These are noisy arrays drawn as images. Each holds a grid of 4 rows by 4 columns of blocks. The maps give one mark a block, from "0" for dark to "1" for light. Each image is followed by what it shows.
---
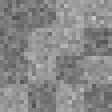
0 0 1 1
0 1 1 0
0 1 0 1
1 0 1 0
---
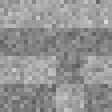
1 1 1 1
0 0 0 0
1 1 0 1
0 0 1 0
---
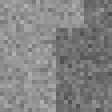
1 1 1 0
1 1 0 0
1 1 0 0
1 1 0 0
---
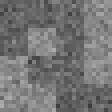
0 0 0 1
0 1 0 1
1 0 0 1
1 1 0 0
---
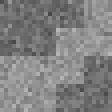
0 0 0 1
0 0 1 1
1 1 1 0
1 1 0 0
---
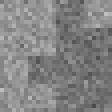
1 1 0 1
1 1 0 0
1 0 0 0
1 1 0 0
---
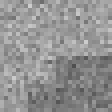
1 1 1 1
1 1 1 1
1 1 0 0
1 0 0 0
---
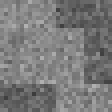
1 1 0 0
1 1 1 0
1 1 1 0
0 0 1 1
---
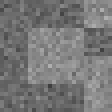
0 0 0 1
0 1 1 0
0 1 1 1
0 0 0 1
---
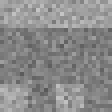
1 1 1 1
0 0 0 0
0 0 0 0
1 0 1 0
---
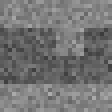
1 1 1 1
0 0 1 0
0 0 0 0
1 1 1 1
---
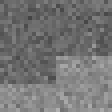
0 0 0 0
0 0 0 0
0 0 1 1
1 1 1 1
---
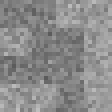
0 0 1 1
1 0 0 1
0 0 0 1
1 1 0 1
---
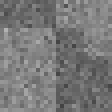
0 0 1 1
1 1 0 1
1 1 0 0
1 1 0 0
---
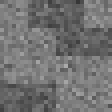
1 0 0 1
1 1 0 0
1 1 1 1
0 0 1 1
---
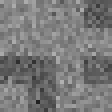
1 1 1 0
1 1 1 1
0 0 1 0
1 0 1 1
